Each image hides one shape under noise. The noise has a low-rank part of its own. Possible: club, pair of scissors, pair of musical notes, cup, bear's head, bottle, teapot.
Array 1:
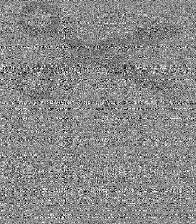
pair of scissors
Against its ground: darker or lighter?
darker
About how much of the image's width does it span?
nearly all
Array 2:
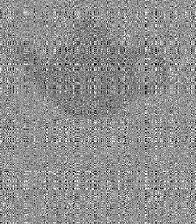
teapot
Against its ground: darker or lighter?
darker
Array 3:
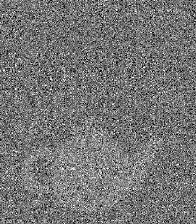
teapot
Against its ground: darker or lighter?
lighter
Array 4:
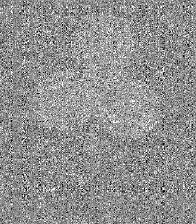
club
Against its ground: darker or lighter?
lighter
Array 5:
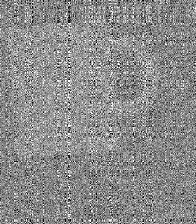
cup
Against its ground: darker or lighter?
lighter
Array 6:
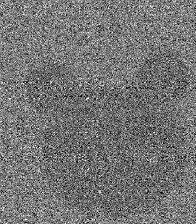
bear's head
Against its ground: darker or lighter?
darker
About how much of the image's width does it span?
nearly all
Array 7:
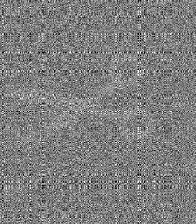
pair of scissors
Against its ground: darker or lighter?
lighter
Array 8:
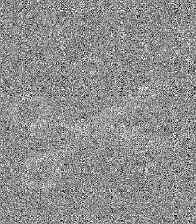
pair of scissors
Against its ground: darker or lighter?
lighter
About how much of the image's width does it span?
nearly all
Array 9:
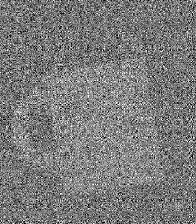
cup
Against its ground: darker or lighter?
lighter
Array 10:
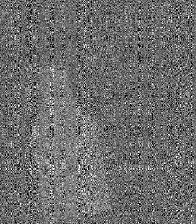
bottle
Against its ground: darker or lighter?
lighter
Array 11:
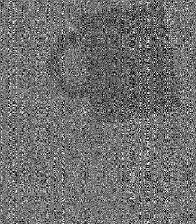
cup
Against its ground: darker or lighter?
darker
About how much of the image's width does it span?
two thirds
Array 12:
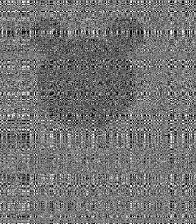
bear's head
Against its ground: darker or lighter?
darker
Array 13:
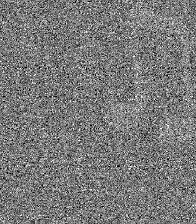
pair of musical notes
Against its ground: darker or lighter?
lighter
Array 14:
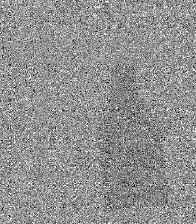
bottle
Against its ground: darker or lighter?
darker
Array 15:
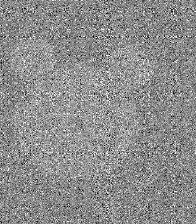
bear's head
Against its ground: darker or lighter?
lighter
